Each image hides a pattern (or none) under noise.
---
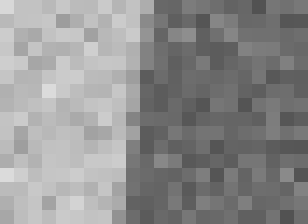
a sharp edge
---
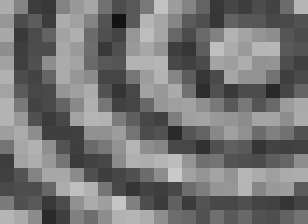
rings round one point
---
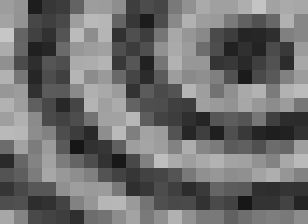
rings round one point
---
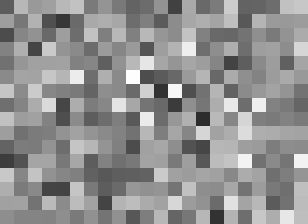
only noise
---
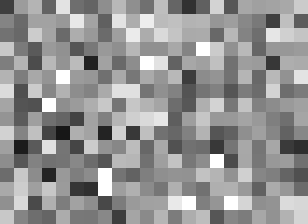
only noise
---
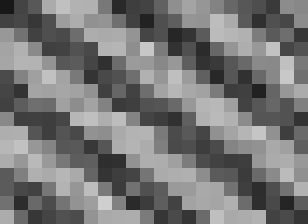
diagonal stripes
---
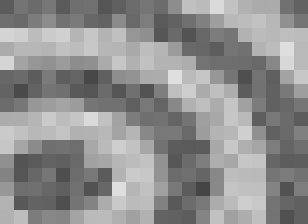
rings round one point
